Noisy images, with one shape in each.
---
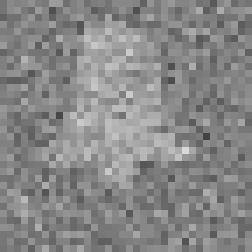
light bell
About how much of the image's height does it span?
two thirds
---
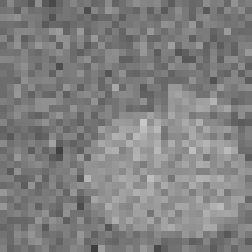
light apple
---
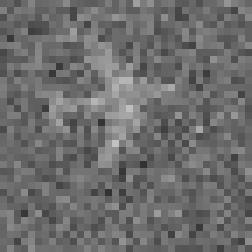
light airplane
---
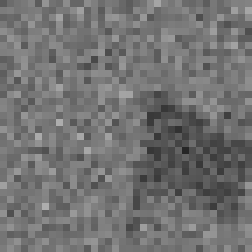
dark flag
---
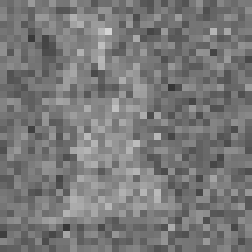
light chess bishop
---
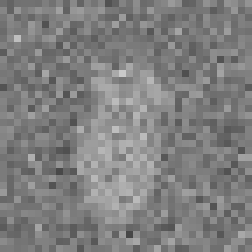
light footprint
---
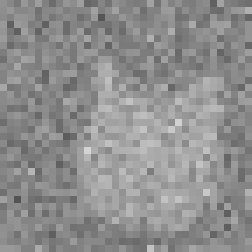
light cat's head
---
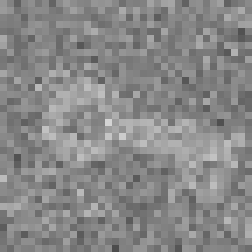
light key
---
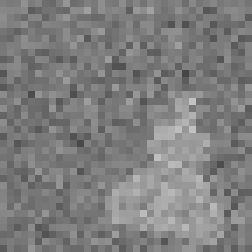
light chess pawn
